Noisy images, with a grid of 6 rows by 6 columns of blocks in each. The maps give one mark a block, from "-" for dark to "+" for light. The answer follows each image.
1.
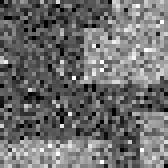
- - - - + +
- - - + + +
- - - + + +
- - - - - -
- - - - - +
+ + + + - +
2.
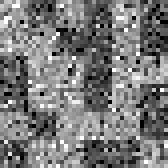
+ - + - + -
+ + - - + -
- + + - + +
- + + - + -
+ - + + + -
- + + - - +
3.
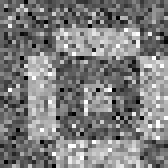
- - - - - -
- - + + + -
- + - - - +
- + - + - +
- + - - - +
- - + + + -
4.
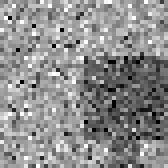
+ + + + + +
+ + + + + +
+ + + - - -
+ + + - - -
+ + + - - -
+ + + + - +
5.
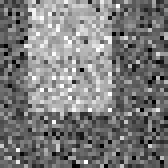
- + + + - -
- + + + - -
- + + + - -
- + + + - -
- - - - - -
- - - - - -
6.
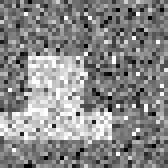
- - - - - -
- - - - - -
- + + - - -
- + + - - -
+ + + + - -
- - - - - -
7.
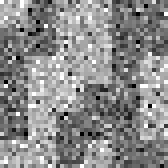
+ - + + - -
- - + + - -
- + + + - +
- + + - - +
- + - - - +
+ + - + - -
